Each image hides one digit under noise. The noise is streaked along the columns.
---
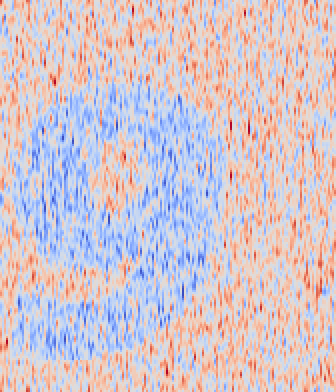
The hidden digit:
9
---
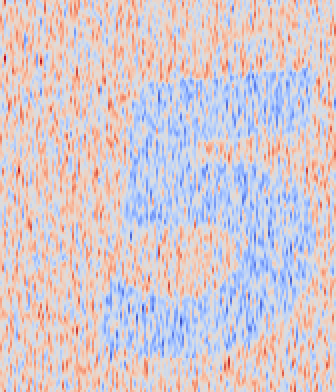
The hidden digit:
5
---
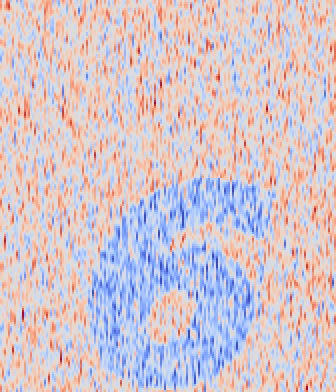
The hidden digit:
6
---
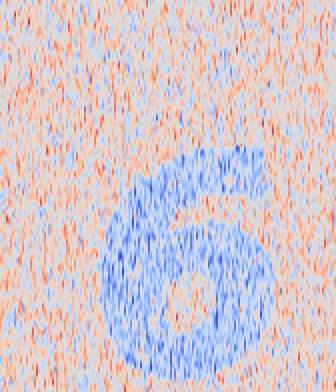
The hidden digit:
6
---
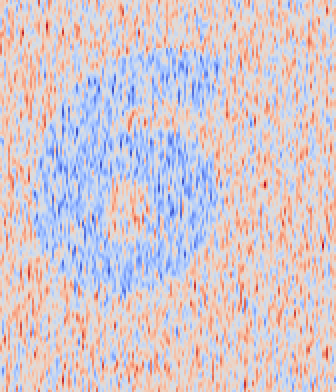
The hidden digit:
6
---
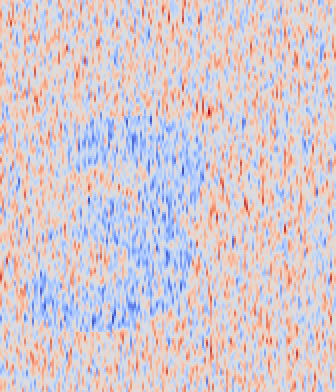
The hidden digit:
3
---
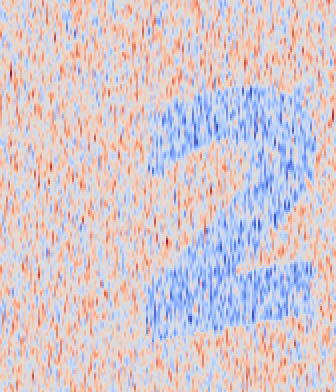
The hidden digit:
2
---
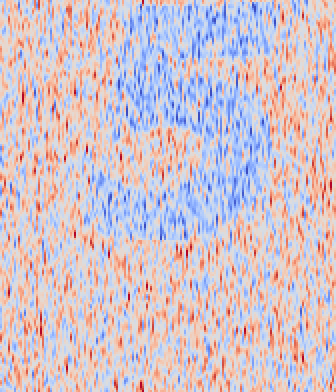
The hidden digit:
5
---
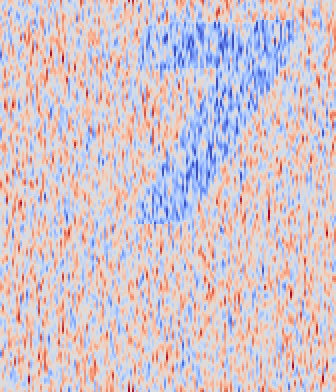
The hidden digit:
7
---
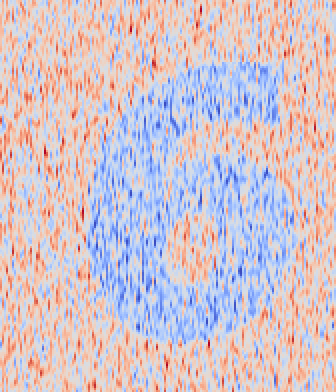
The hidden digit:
6
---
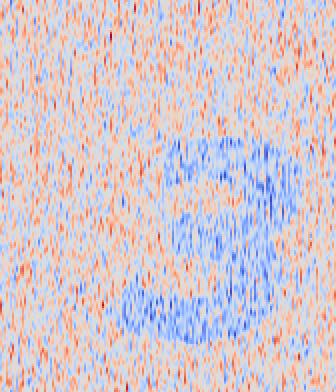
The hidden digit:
3
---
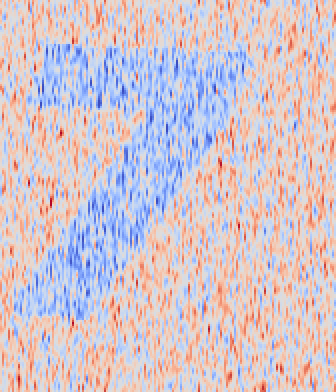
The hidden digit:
7
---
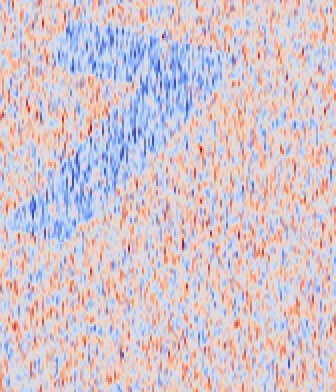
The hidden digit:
7
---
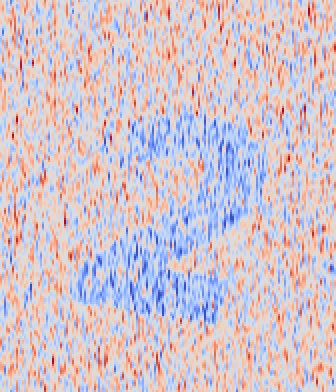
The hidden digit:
2
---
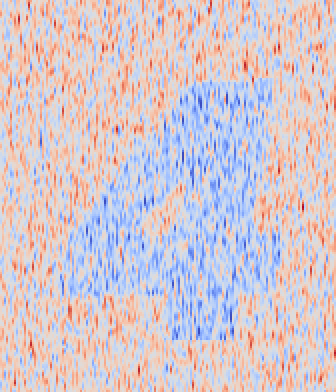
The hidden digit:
4
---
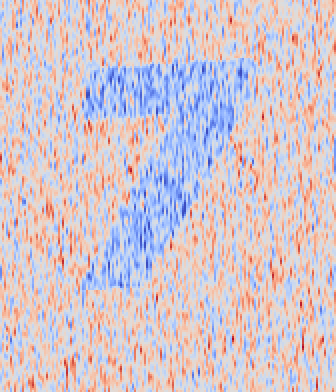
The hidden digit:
7
